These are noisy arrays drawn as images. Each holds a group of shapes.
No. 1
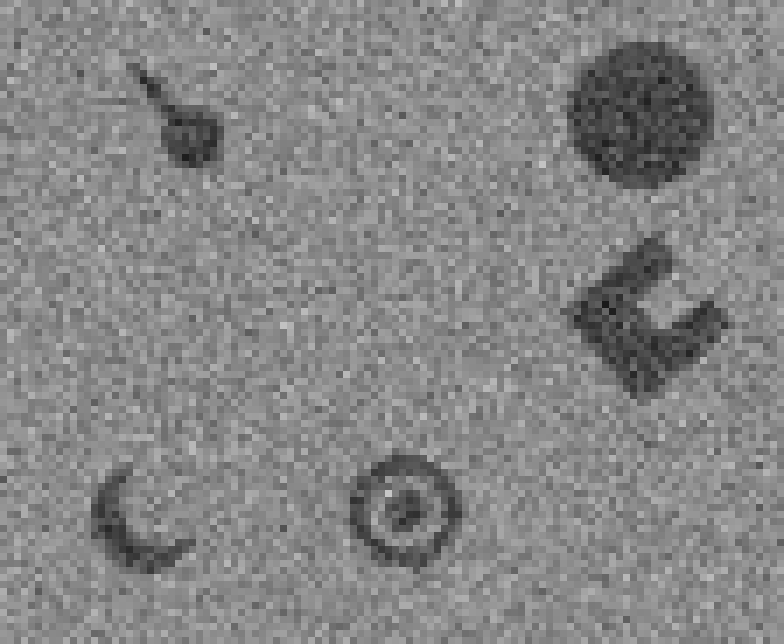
top left: lollipop; top right: disc; middle right: square with a notch; bottom left: crescent; bottom middle: bullseye
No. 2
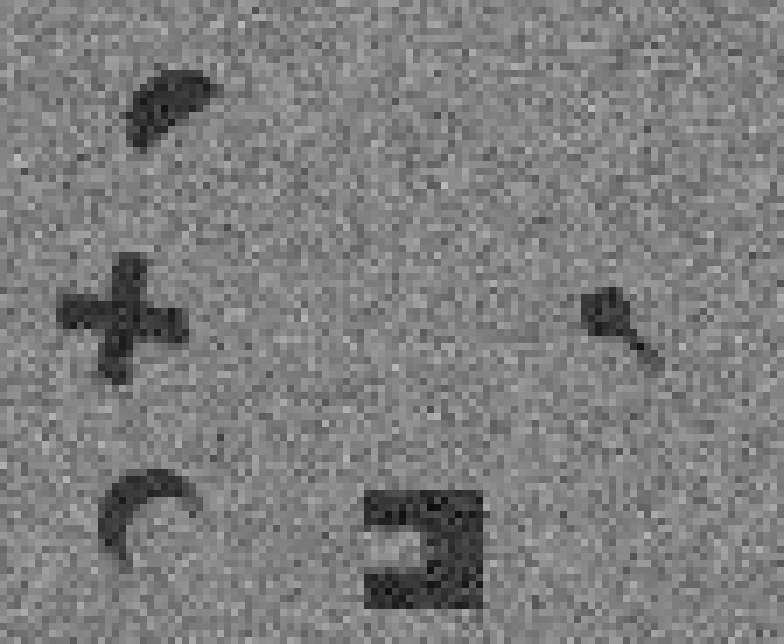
top left: half disc; middle left: cross; middle right: lollipop; bottom left: crescent; bottom middle: square with a notch
